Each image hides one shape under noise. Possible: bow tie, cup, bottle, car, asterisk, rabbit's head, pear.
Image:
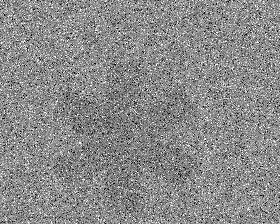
asterisk
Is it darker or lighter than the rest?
darker
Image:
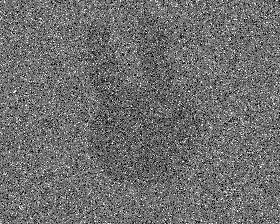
rabbit's head
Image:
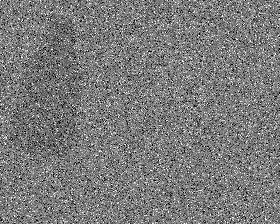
bottle
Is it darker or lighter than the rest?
darker
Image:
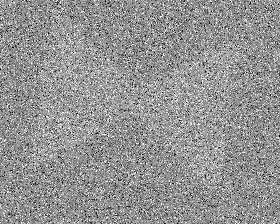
bow tie
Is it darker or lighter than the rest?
lighter
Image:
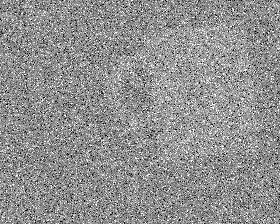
cup
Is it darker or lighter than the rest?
lighter
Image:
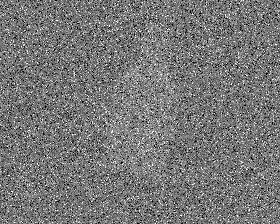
bottle
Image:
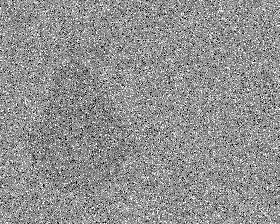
pear
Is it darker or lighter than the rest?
darker
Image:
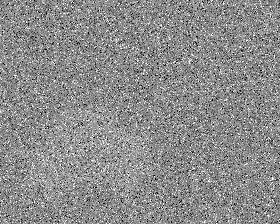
car
